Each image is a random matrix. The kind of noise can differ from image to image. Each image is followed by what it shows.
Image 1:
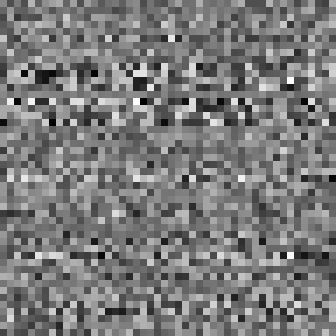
rows of uneven size
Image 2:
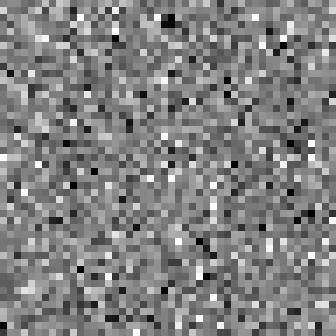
heavy tails
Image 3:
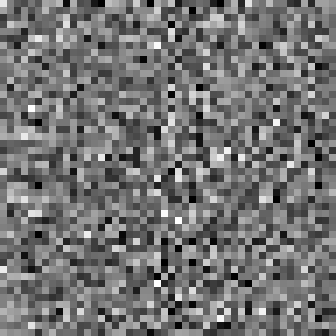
low rank plus noise
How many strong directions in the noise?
five to eight
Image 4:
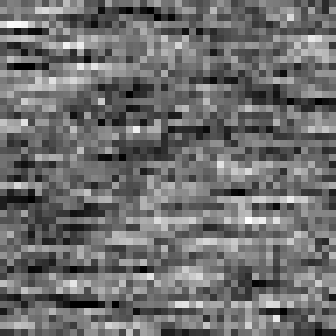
streaked along the rows
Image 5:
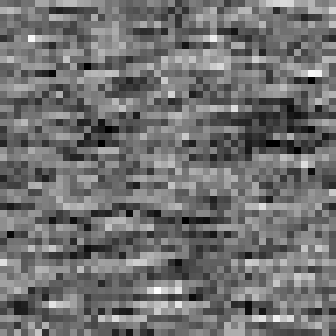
streaked along the rows
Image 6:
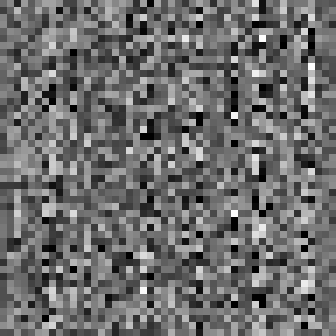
columns of uneven size
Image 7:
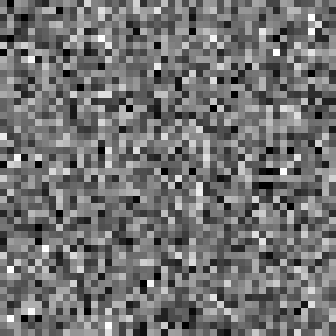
independent entries
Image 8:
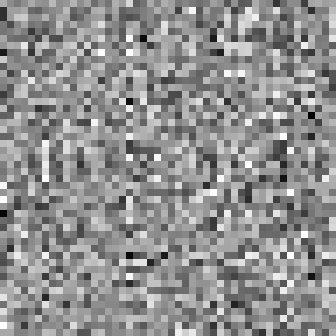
low rank plus noise
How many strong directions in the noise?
three or four
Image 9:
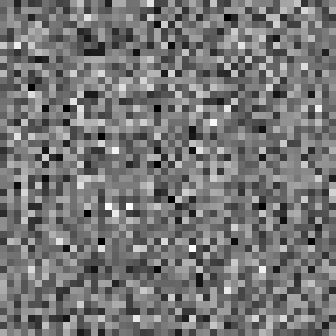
low rank plus noise
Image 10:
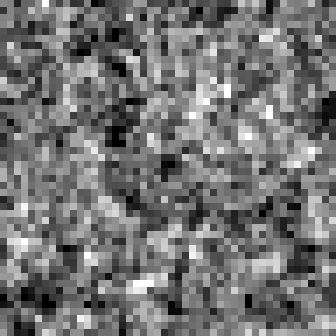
blotchy
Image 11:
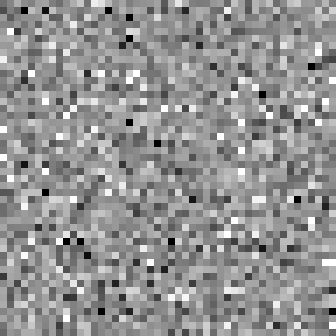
heavy tails
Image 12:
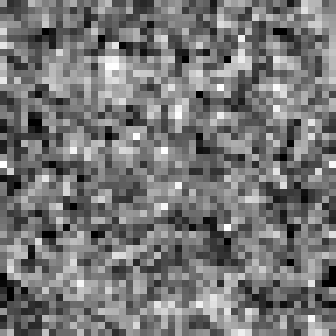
blotchy
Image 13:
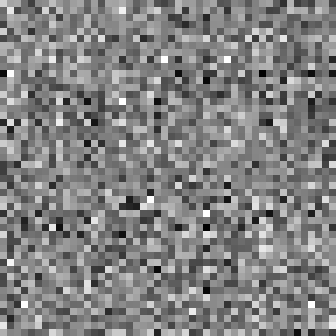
low rank plus noise
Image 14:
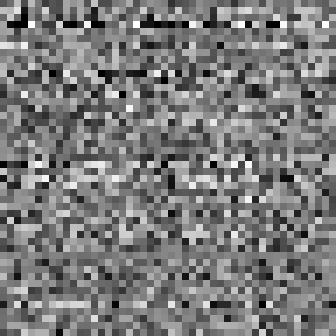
rows of uneven size
